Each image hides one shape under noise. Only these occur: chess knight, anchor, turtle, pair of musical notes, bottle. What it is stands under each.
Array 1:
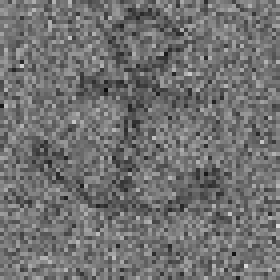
anchor
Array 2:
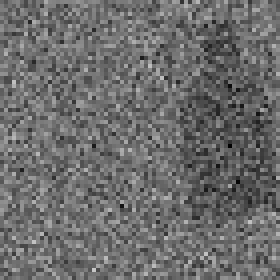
bottle
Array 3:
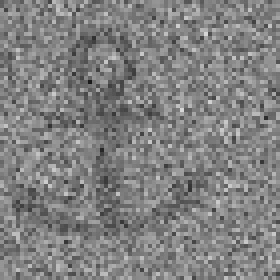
anchor
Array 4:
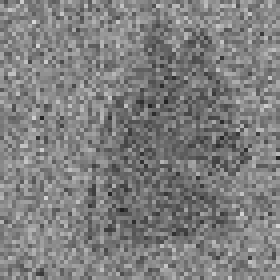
chess knight
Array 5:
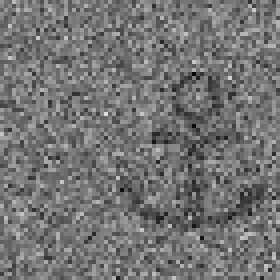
anchor
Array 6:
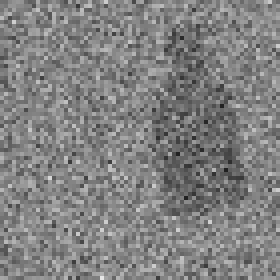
bottle
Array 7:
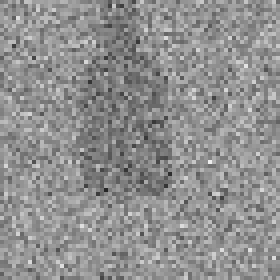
bottle
